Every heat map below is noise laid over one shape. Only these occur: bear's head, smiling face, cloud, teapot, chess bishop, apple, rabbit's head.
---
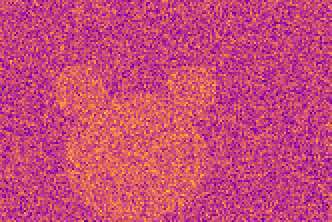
light bear's head
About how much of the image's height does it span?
two thirds
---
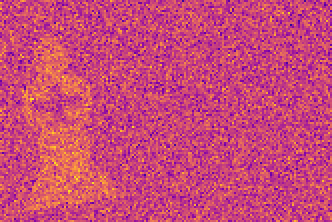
light chess bishop
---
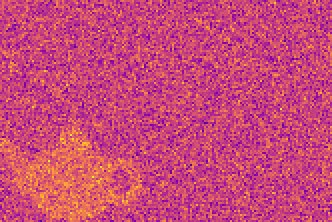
light teapot, bottom left
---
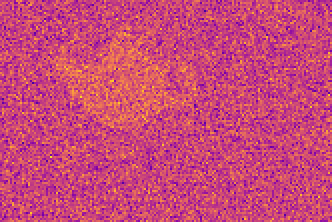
light teapot
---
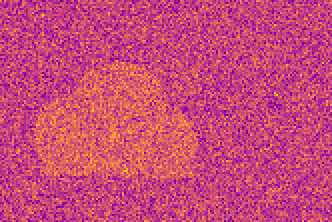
light cloud
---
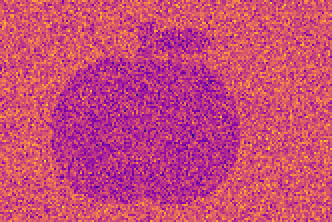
dark apple
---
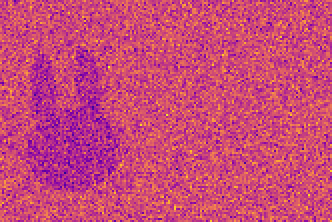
dark rabbit's head
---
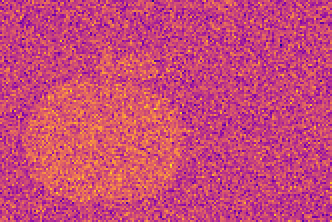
light apple
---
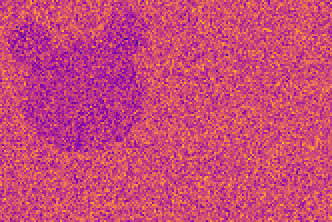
dark bear's head
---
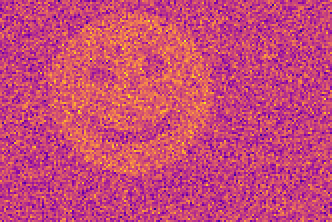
light smiling face
